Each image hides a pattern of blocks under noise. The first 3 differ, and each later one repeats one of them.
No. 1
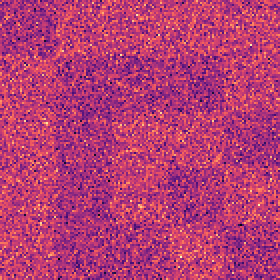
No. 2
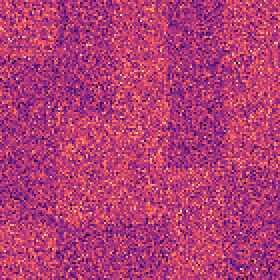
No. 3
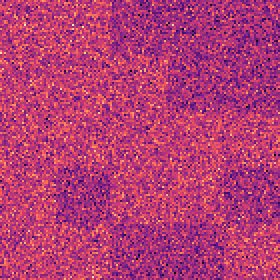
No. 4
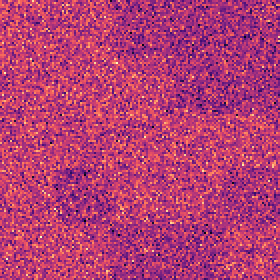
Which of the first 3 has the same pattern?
3
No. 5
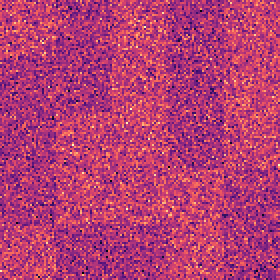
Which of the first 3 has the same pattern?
2
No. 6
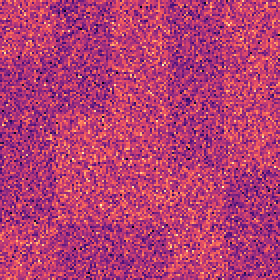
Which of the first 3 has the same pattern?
2
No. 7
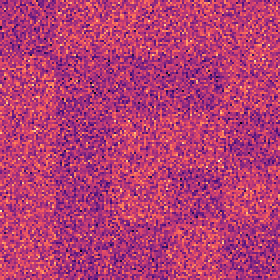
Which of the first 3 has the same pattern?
1
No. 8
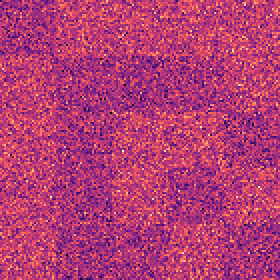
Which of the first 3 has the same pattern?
1
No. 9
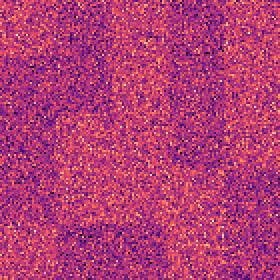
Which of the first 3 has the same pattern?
2
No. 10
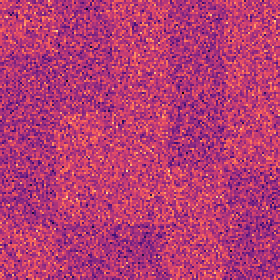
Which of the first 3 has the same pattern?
2
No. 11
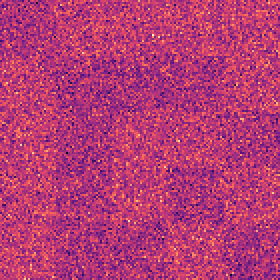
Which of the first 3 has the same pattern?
1
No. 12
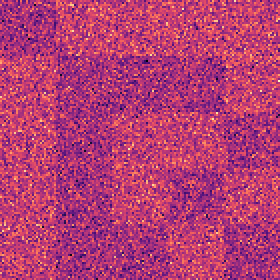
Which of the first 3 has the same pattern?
1
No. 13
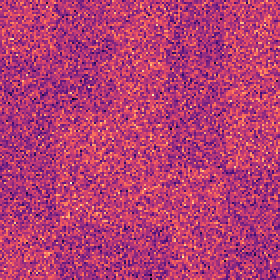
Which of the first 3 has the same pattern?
2
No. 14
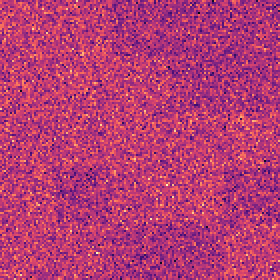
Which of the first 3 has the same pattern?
3
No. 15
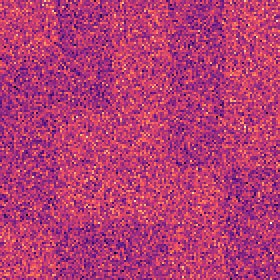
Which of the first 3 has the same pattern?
2
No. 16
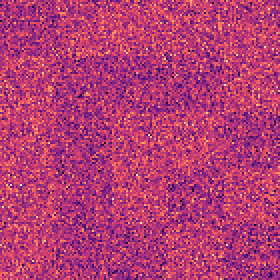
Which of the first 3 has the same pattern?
1
